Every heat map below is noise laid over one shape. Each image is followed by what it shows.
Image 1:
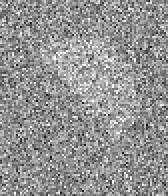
half disc
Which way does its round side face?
up and right
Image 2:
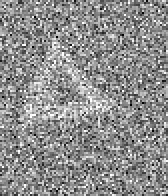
triangle frame
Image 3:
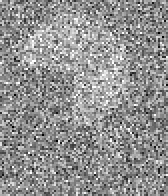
disc with a wedge cut out
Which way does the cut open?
down and left
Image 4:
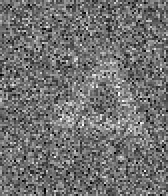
triangle frame
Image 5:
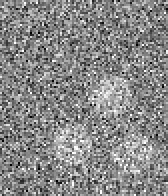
three dots
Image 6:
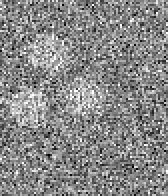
three dots
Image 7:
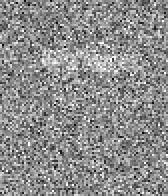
bar
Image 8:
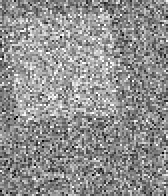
square
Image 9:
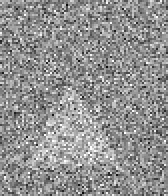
triangle
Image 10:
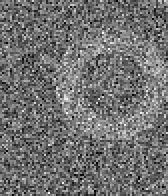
ring
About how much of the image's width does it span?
two thirds
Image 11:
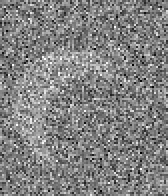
crescent
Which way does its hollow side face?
down and right
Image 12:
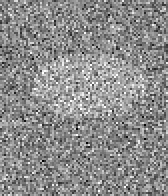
ellipse
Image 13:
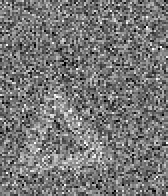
triangle frame
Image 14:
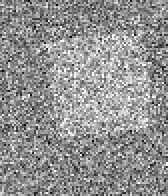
square
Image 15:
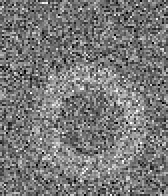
ring
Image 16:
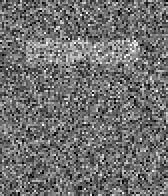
bar
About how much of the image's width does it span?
two thirds
